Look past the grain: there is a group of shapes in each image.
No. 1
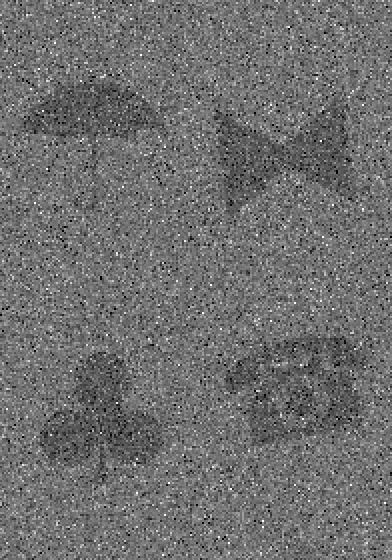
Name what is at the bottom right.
telephone
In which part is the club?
bottom left
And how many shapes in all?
4
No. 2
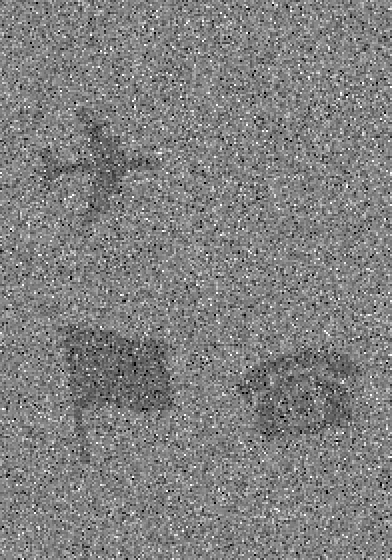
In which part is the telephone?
bottom right
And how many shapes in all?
3
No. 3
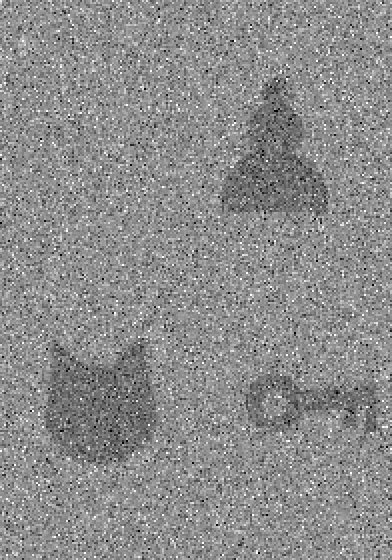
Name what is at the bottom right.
key
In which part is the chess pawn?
top right
